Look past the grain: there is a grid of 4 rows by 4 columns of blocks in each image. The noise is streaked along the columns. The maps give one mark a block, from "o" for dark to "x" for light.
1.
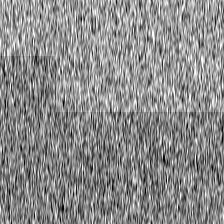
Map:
x x x x
o x x x
o o o o
o o o o
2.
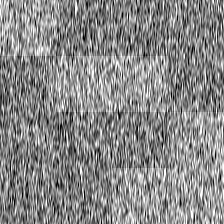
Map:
x o o o
o x x o
o o o x
o o x x
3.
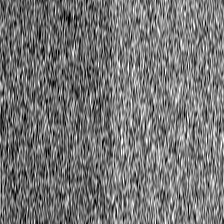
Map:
o o x x
o o x x
o o x x
o o x x
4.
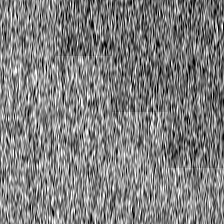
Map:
x o o o
x x o o
x x x o
x x x x
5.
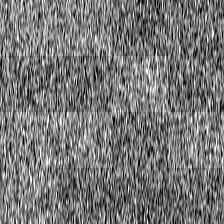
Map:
x x o o
o o x o
x x o x
x o o o
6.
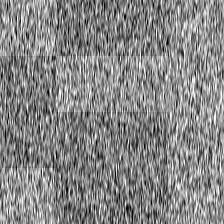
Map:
x o o x
o x x x
o o o x
x o o x
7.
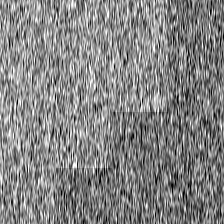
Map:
x x x o
x x x o
x x o o
x o o o
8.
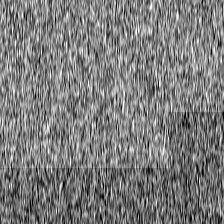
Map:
x x x x
x x x x
x x x o
o o o o
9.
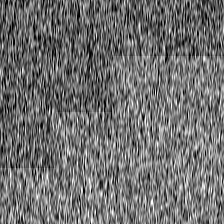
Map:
o o o o
o o x x
o x x x
x x x x
